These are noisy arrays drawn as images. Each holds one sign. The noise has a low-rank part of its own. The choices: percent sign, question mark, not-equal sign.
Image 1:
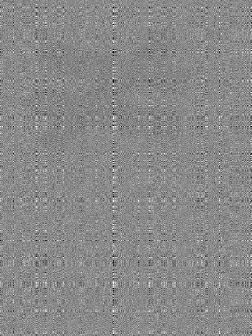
not-equal sign
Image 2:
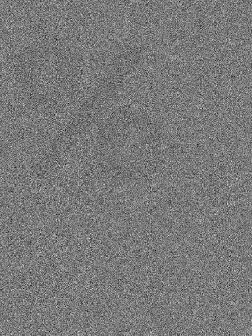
percent sign
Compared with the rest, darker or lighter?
darker
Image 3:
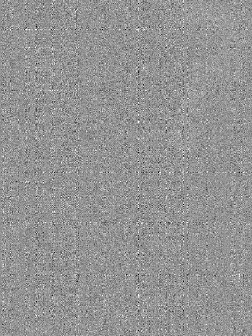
question mark
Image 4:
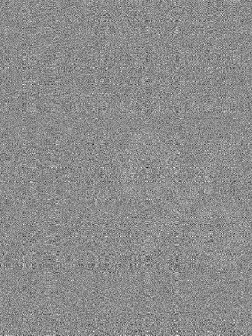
percent sign
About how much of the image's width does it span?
half
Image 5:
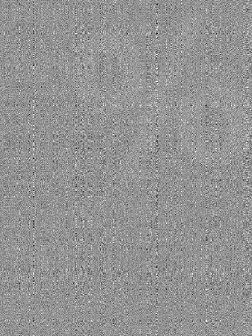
percent sign
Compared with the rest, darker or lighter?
lighter
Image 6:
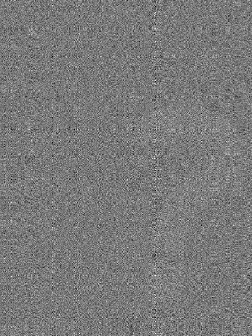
question mark
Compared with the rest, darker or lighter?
lighter
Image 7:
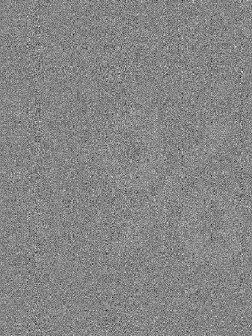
percent sign
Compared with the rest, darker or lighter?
lighter
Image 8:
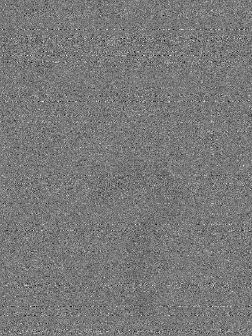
question mark
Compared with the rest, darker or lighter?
darker
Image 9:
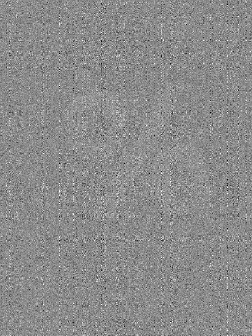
percent sign
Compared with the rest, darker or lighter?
lighter
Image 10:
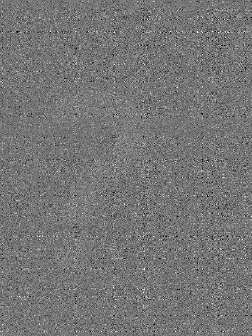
question mark
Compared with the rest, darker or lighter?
lighter
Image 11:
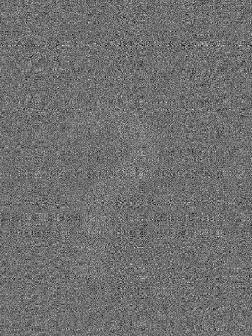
question mark
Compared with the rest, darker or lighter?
lighter
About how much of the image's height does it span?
half
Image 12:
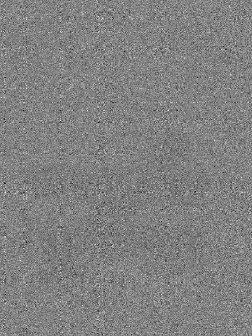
not-equal sign
